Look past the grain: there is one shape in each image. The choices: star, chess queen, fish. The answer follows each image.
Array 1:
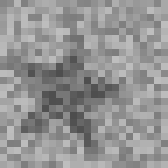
star
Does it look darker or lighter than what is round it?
darker
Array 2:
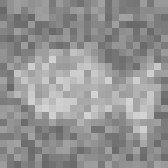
fish
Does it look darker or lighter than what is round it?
lighter
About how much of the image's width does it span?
nearly all
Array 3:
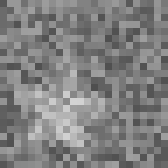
star
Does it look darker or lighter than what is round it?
lighter
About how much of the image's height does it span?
two thirds
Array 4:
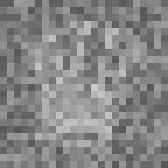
chess queen
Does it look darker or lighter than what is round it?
lighter
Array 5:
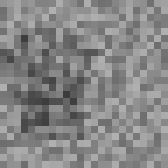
chess queen
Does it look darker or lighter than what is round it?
darker
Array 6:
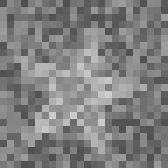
star
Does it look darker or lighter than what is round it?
lighter
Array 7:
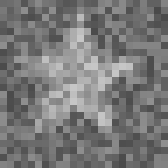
star
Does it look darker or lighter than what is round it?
lighter
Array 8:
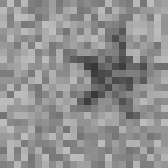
star
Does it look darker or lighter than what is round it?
darker
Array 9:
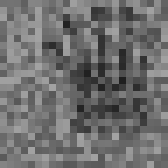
chess queen
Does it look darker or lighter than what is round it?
darker
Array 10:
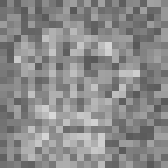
chess queen
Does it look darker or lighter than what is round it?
lighter
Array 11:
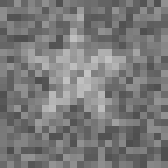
star
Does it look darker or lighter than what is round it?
lighter
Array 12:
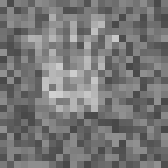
chess queen
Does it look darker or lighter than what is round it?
lighter
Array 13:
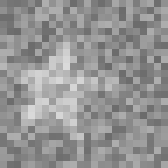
star
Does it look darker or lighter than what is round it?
lighter
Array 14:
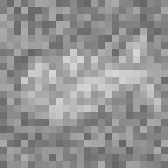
fish
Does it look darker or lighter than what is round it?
lighter
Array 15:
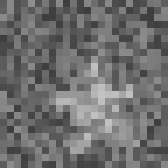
star
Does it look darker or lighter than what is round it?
lighter
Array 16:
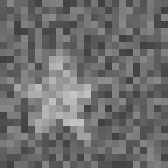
star
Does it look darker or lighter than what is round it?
lighter
